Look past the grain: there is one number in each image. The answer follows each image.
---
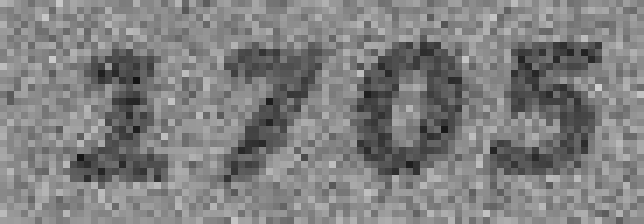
1705
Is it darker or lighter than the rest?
darker
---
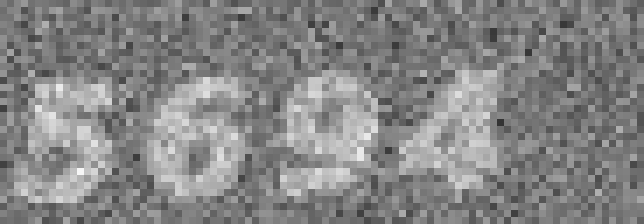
5694
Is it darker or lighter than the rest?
lighter
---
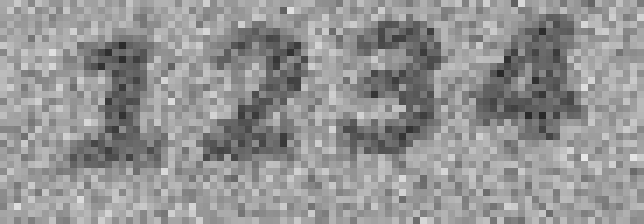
1234
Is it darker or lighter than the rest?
darker
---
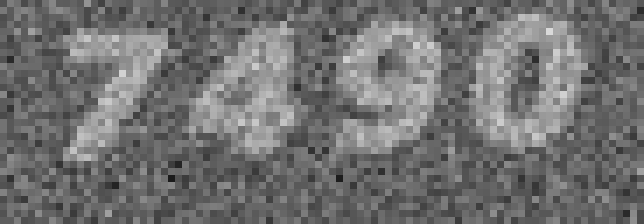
7490
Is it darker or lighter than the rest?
lighter
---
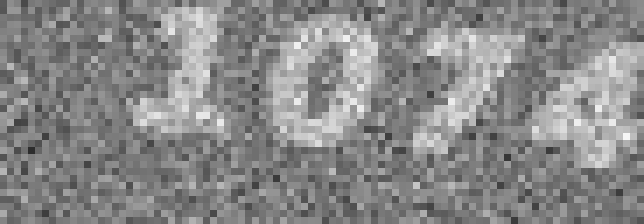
1074
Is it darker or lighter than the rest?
lighter
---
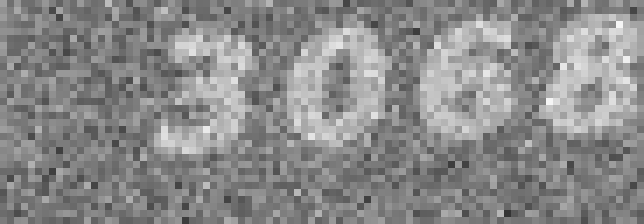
3068
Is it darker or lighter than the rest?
lighter
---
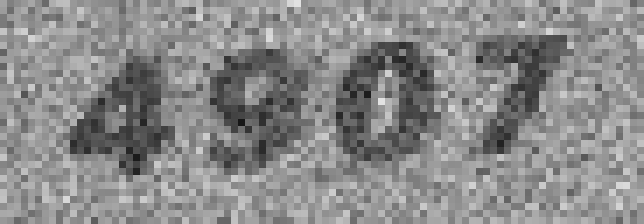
4907
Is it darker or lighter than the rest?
darker
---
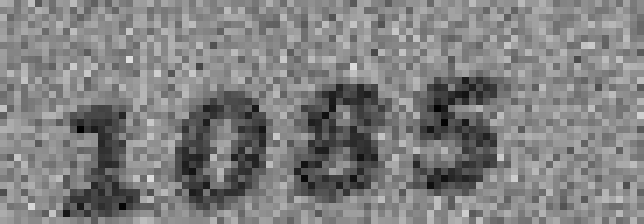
1085
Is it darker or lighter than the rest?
darker
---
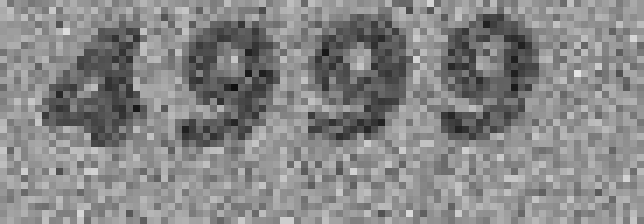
4999
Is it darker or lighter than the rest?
darker
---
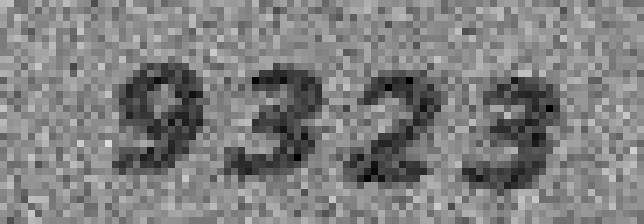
9323
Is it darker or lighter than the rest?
darker
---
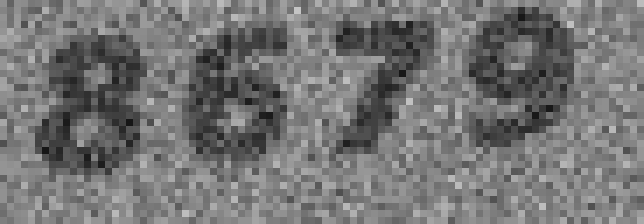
8679
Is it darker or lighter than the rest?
darker
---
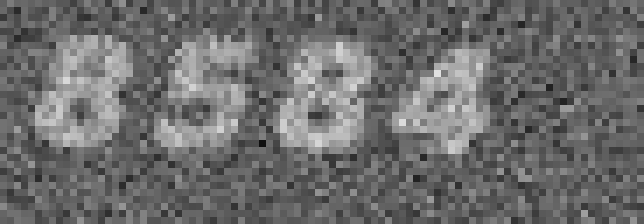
8584
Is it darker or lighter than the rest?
lighter
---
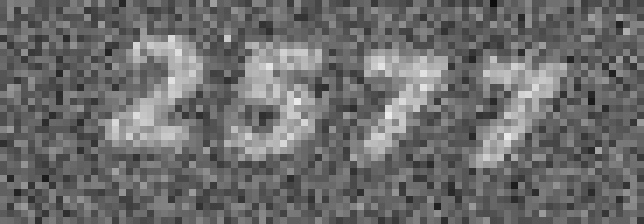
2577
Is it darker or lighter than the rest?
lighter
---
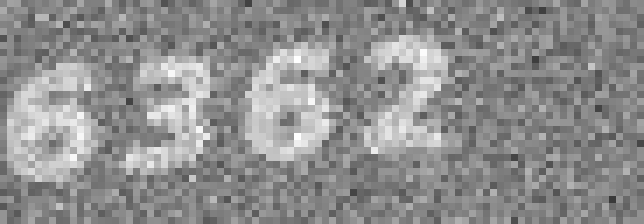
6362
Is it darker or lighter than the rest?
lighter
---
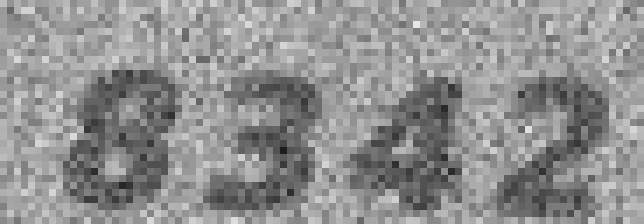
8342
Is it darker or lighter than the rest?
darker
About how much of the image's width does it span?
nearly all
